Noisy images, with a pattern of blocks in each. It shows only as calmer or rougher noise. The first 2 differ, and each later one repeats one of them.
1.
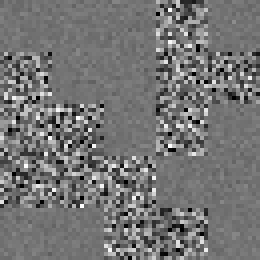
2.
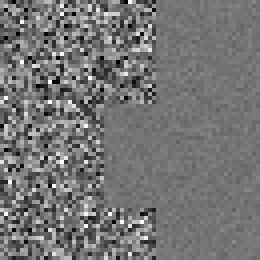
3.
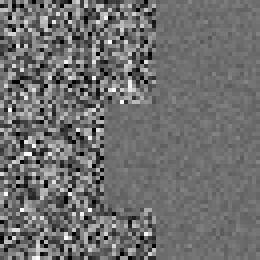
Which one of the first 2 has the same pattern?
2
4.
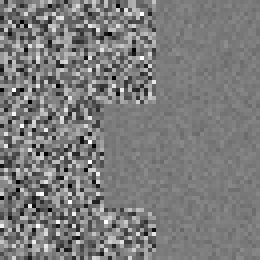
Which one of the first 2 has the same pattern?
2
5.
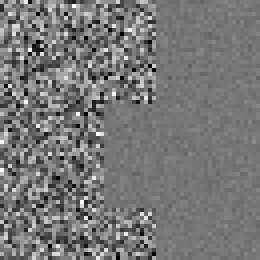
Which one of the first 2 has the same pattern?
2
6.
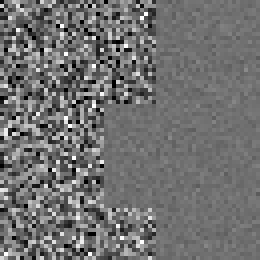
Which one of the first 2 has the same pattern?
2
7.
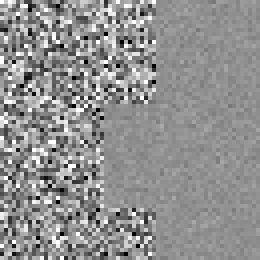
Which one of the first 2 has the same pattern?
2
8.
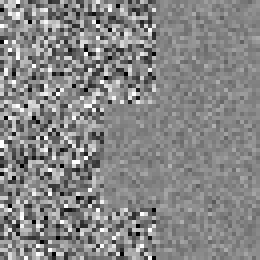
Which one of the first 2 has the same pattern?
2
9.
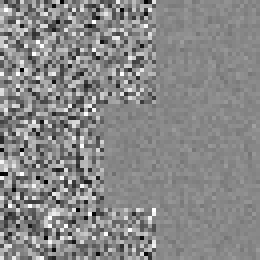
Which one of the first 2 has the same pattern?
2
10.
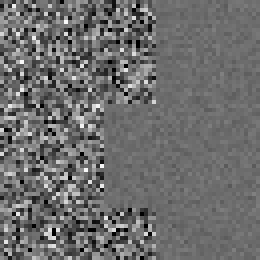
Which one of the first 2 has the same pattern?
2
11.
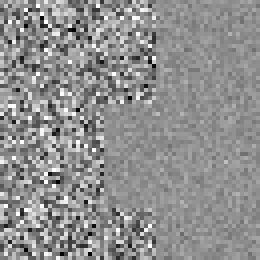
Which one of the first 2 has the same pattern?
2
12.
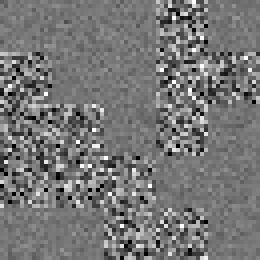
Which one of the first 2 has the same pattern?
1
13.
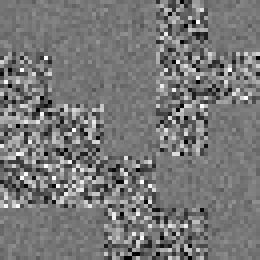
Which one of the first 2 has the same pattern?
1
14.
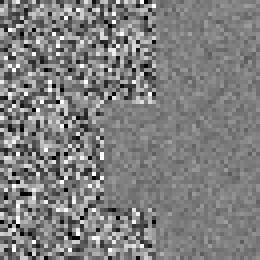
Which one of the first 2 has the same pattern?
2
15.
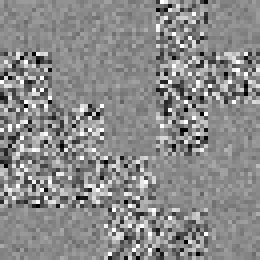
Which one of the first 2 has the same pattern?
1
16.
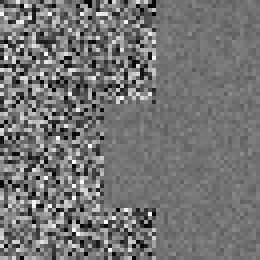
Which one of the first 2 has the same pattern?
2
